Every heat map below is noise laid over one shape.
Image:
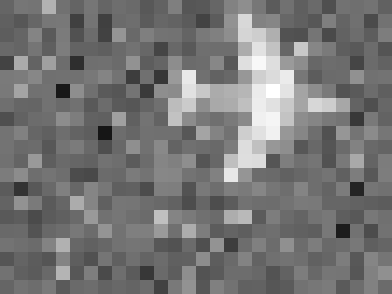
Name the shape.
airplane
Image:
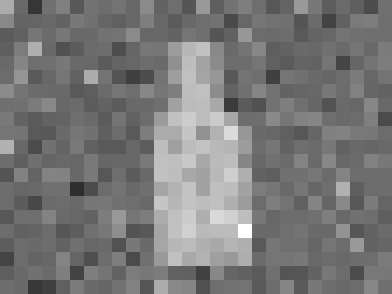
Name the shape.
bottle
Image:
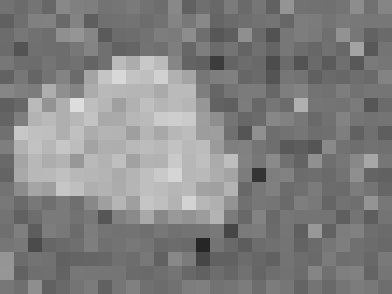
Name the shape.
cloud
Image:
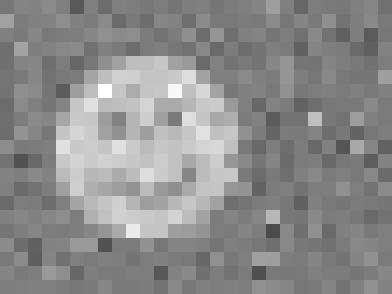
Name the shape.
smiling face
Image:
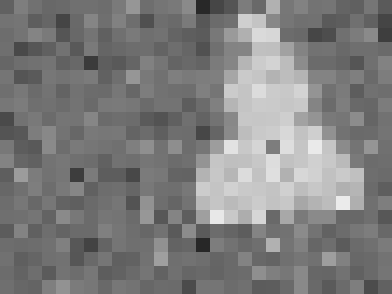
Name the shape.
chess pawn
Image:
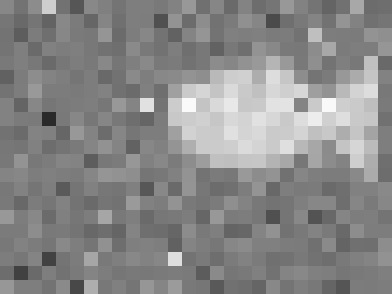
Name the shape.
fish
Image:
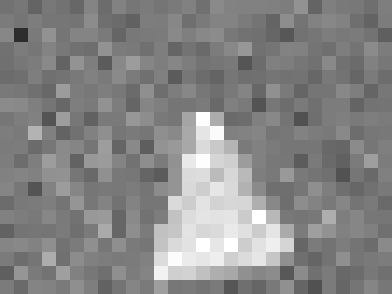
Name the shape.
chess pawn
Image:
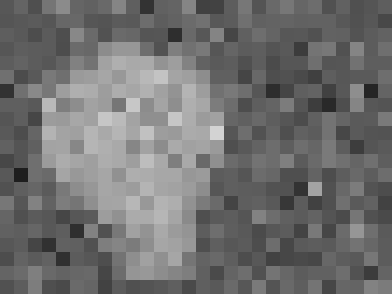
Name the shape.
light bulb
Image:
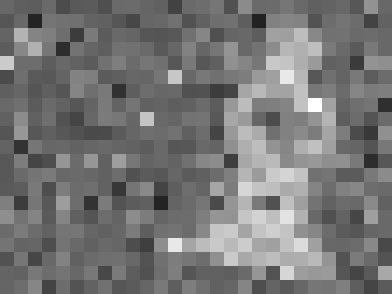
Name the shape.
chess bishop
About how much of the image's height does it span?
nearly all
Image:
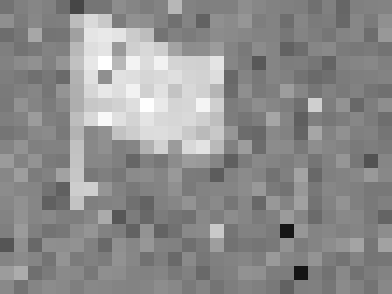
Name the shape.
flag
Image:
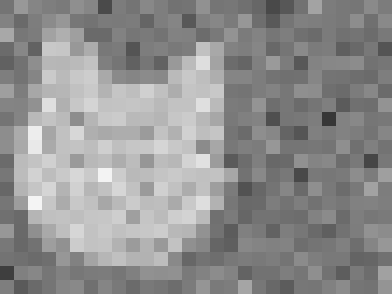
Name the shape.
cat's head
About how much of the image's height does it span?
nearly all
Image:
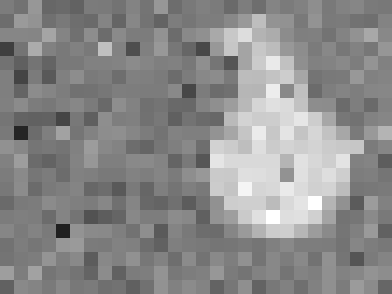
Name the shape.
pear
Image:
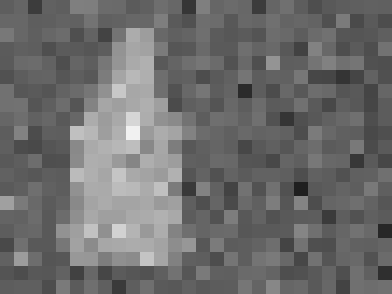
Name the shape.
bottle
